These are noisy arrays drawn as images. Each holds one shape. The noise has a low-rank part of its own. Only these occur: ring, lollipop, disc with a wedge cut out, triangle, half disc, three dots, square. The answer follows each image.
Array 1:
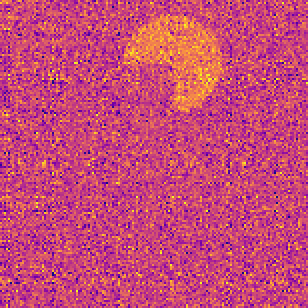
disc with a wedge cut out
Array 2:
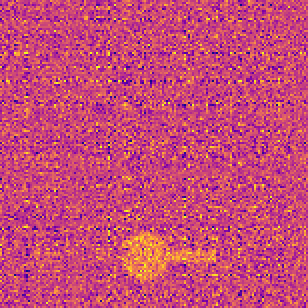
lollipop
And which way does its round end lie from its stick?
left
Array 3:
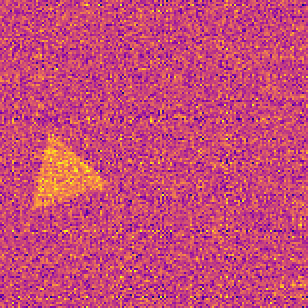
triangle
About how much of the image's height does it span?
a quarter
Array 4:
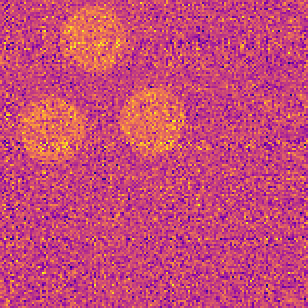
three dots
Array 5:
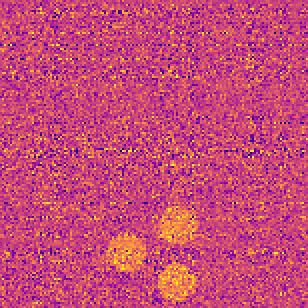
three dots
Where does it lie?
bottom middle
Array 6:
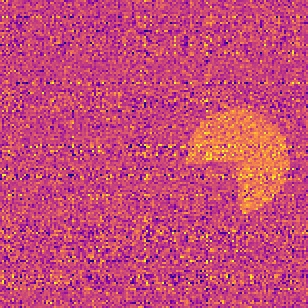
disc with a wedge cut out
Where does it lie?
middle right
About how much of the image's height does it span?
a third
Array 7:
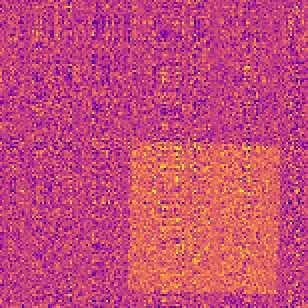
square
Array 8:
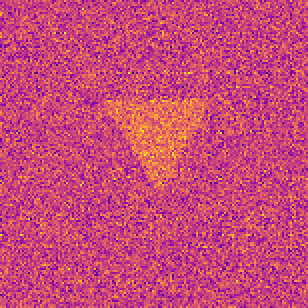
triangle
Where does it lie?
centre
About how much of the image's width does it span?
a third
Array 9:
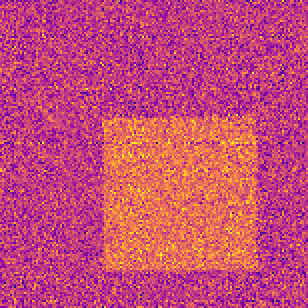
square
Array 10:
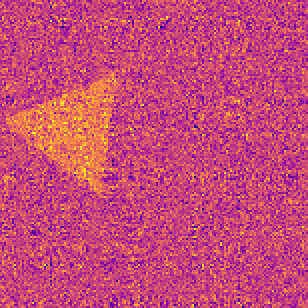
triangle
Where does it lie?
middle left
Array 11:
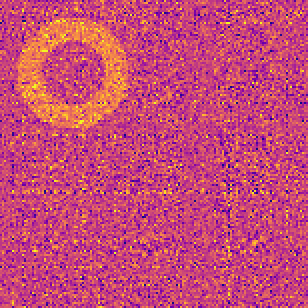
ring
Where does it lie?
top left
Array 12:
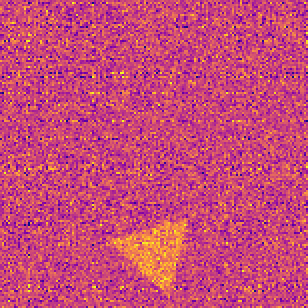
triangle
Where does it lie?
bottom middle
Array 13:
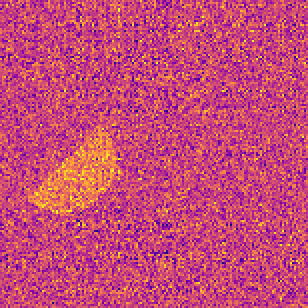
half disc
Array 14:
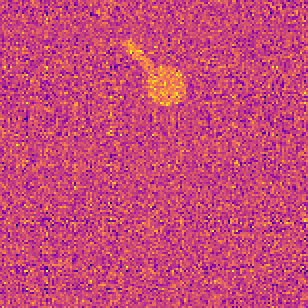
lollipop
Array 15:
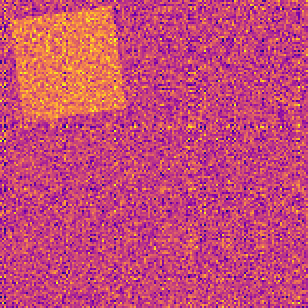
square
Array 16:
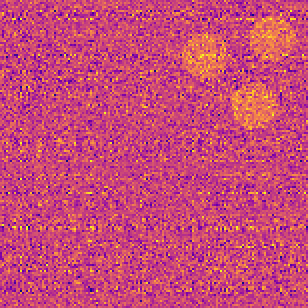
three dots
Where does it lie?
top right
